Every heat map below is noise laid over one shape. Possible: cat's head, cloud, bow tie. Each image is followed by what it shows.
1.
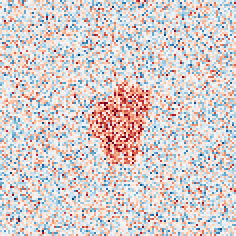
red cloud, centre
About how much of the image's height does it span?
a third
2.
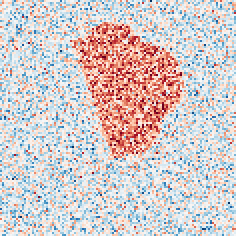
red cloud
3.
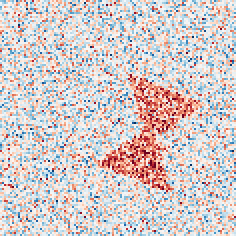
red bow tie
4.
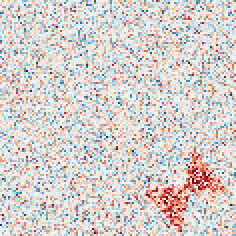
red bow tie, bottom right
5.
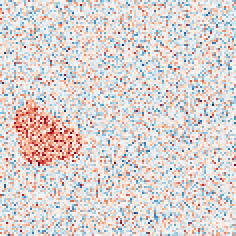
red cloud, middle left
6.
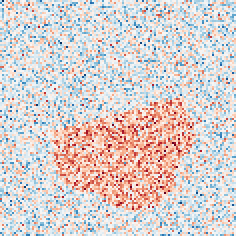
red cloud
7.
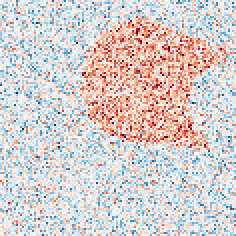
red cat's head
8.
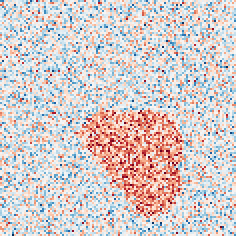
red cloud
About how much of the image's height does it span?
half
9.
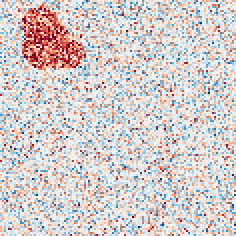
red cloud, top left
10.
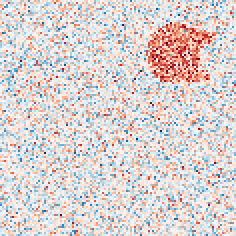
red cat's head, top right
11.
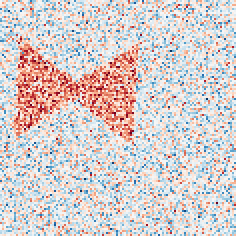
red bow tie
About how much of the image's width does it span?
half
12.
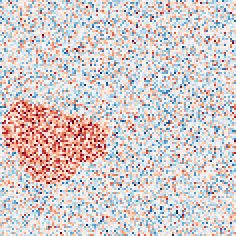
red cloud
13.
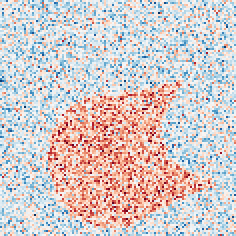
red cat's head
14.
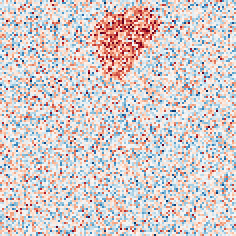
red cloud, top middle
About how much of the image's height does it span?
a third
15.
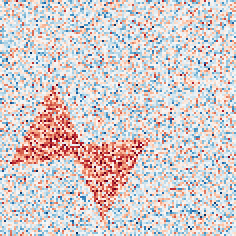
red bow tie
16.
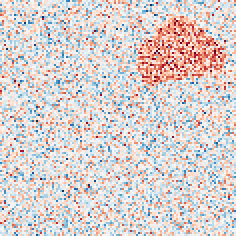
red cloud, top right
